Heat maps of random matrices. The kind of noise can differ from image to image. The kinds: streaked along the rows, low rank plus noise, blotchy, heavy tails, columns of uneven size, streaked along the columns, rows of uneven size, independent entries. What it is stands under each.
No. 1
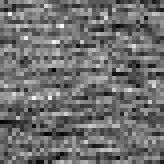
streaked along the rows
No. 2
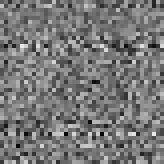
rows of uneven size
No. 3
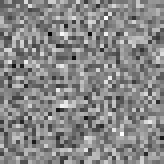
low rank plus noise
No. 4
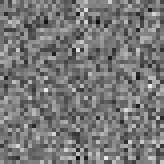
low rank plus noise
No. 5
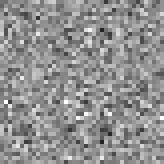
low rank plus noise
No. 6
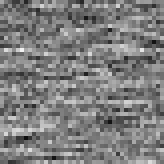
streaked along the rows
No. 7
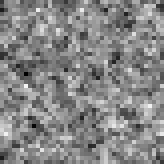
blotchy
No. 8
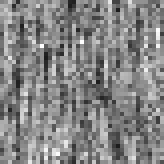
streaked along the columns
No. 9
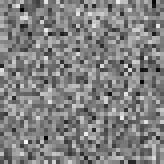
independent entries
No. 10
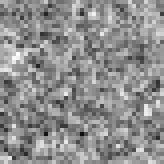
blotchy
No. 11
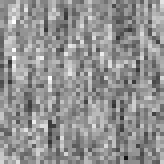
streaked along the columns
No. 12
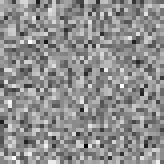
low rank plus noise
